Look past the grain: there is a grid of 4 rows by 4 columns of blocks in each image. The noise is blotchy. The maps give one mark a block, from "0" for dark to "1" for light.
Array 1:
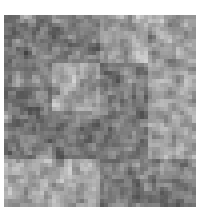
0 0 1 1
0 1 0 1
0 0 0 1
1 1 0 0
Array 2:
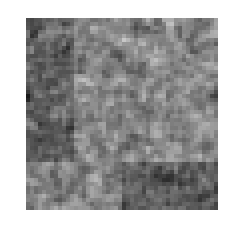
0 1 1 1
0 1 1 1
0 1 1 1
1 1 0 0
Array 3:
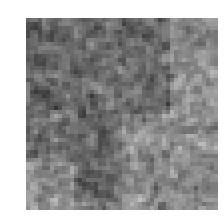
0 0 0 1
0 0 0 1
0 0 1 1
1 0 1 1
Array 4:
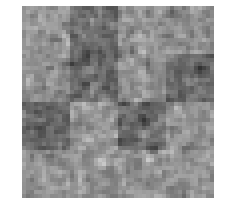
1 0 1 1
1 0 1 0
0 1 0 1
1 1 1 1
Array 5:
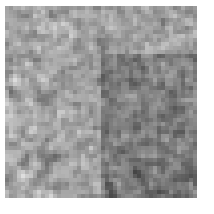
1 1 1 1
1 1 0 0
1 1 0 0
1 1 0 0
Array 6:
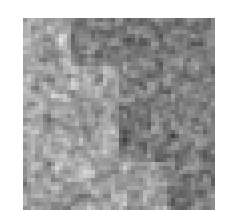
1 0 0 0
1 1 0 0
1 1 0 0
1 1 1 0
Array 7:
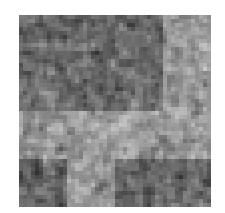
0 0 0 1
0 0 0 1
1 1 1 1
0 1 0 0
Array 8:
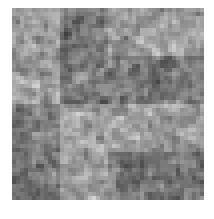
1 0 1 1
1 0 0 0
0 1 1 1
0 1 0 0
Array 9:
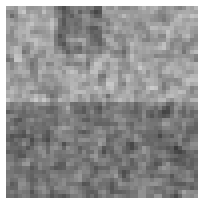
1 0 1 1
1 1 1 1
0 0 0 0
0 0 0 0
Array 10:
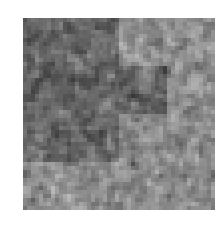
0 0 1 1
0 0 0 1
0 0 1 1
1 1 1 1
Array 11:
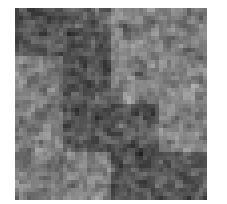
0 0 1 1
1 0 1 1
1 0 0 1
1 1 0 0
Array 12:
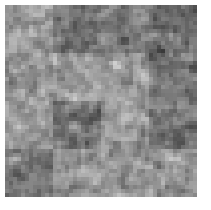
1 0 0 0
1 1 1 0
1 0 1 0
0 1 1 1
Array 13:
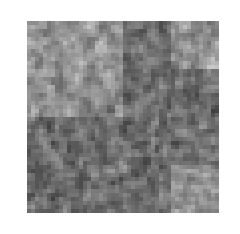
1 1 0 1
1 1 0 0
0 0 0 0
0 0 0 1
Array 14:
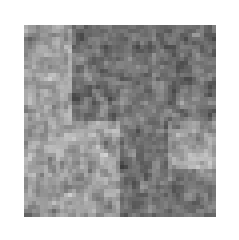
1 0 0 0
1 0 0 0
1 1 0 1
1 1 0 0
